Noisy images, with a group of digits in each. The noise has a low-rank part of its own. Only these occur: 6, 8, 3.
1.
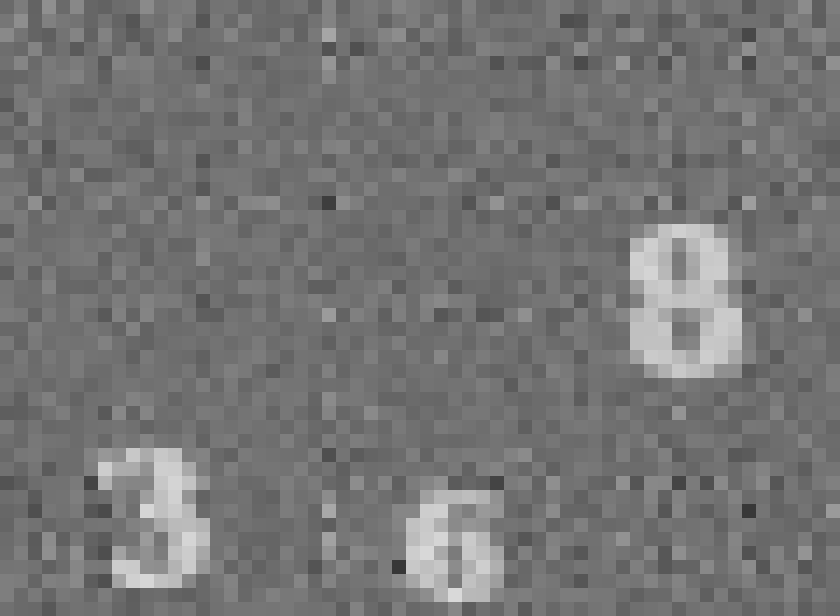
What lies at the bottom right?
nothing
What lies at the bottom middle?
6
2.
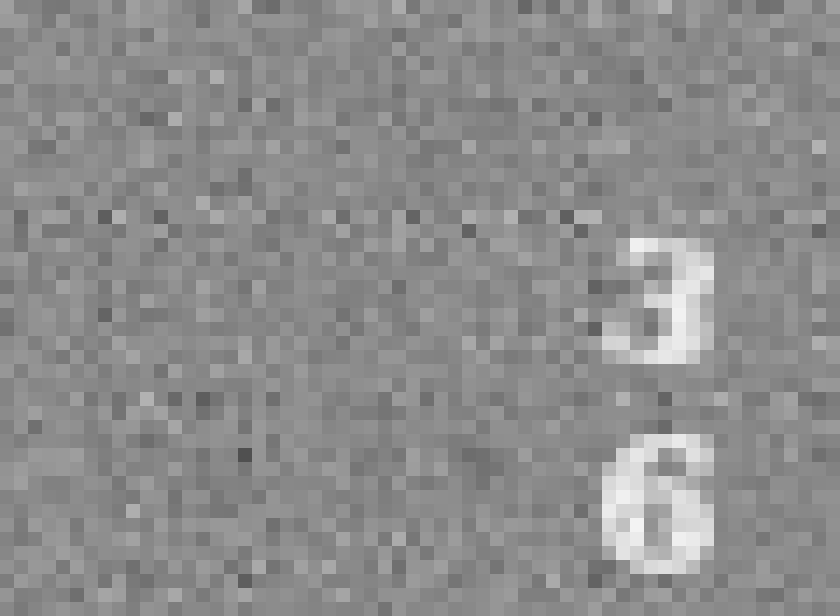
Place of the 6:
bottom right
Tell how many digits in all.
2
